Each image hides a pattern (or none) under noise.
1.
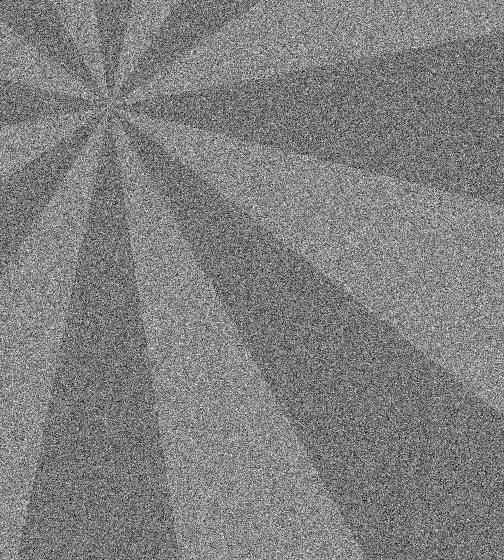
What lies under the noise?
spokes from one point
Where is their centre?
top left
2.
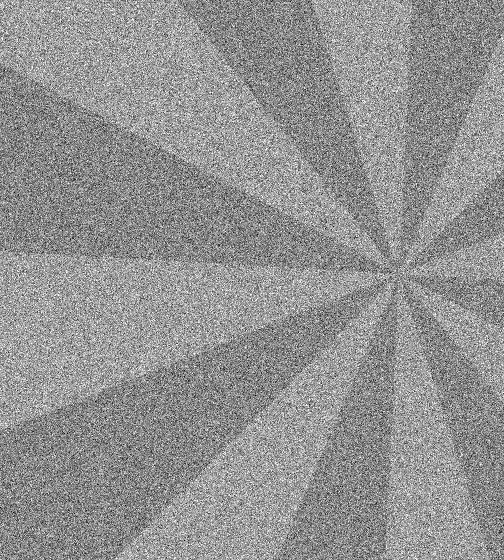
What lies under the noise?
spokes from one point
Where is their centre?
middle right
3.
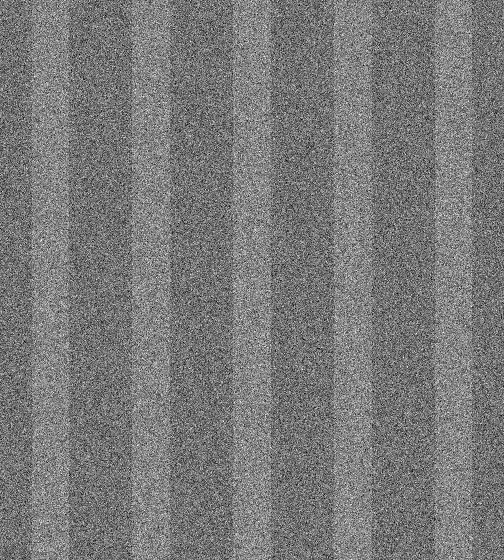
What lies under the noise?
vertical stripes
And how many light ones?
5
